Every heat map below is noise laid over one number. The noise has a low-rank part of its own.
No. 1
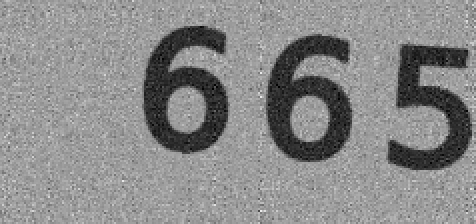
665
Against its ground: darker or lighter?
darker
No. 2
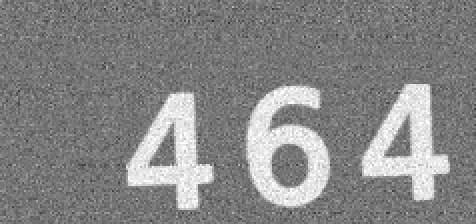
464
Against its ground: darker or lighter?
lighter
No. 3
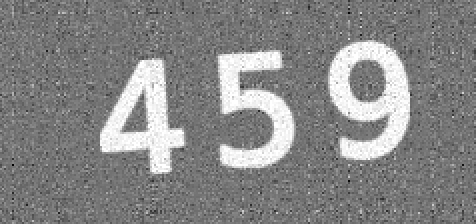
459
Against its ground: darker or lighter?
lighter
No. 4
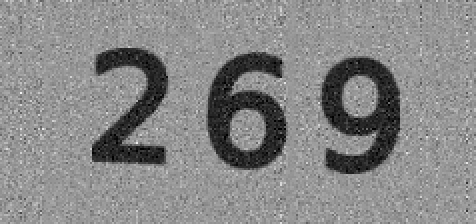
269
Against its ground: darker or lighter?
darker
